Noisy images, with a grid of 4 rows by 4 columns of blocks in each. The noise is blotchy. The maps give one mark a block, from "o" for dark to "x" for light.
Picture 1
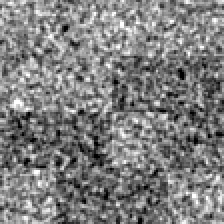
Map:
x x x x
x x o o
o o x o
x o o x
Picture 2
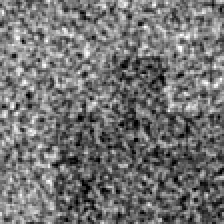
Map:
x x x x
x x o x
x o o o
x o o o
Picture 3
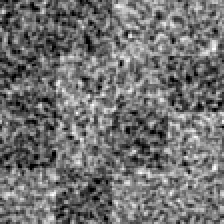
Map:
o o x x
o x x o
o x o x
x o x x
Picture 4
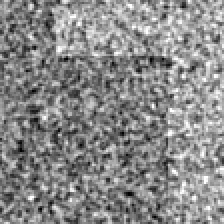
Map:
o x x x
o o o x
o o o x
o o o x
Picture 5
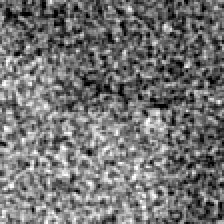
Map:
o o o o
x o o o
x x x o
x x x o
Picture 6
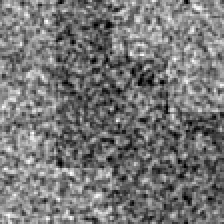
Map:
x o x x
x o o x
x o o o
x x o o
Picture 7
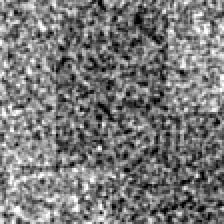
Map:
x o o x
x o o x
x o o o
x x o o
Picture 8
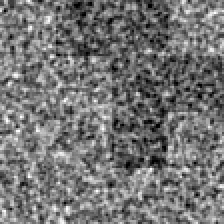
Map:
x o o x
x x o o
x x o x
x x x x
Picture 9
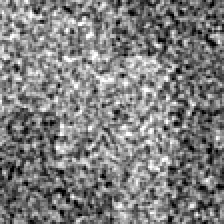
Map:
x x o o
x x x o
o x x o
o o x o
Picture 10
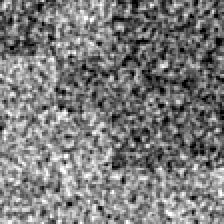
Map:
o x o o
x o o o
x x o o
x x x x
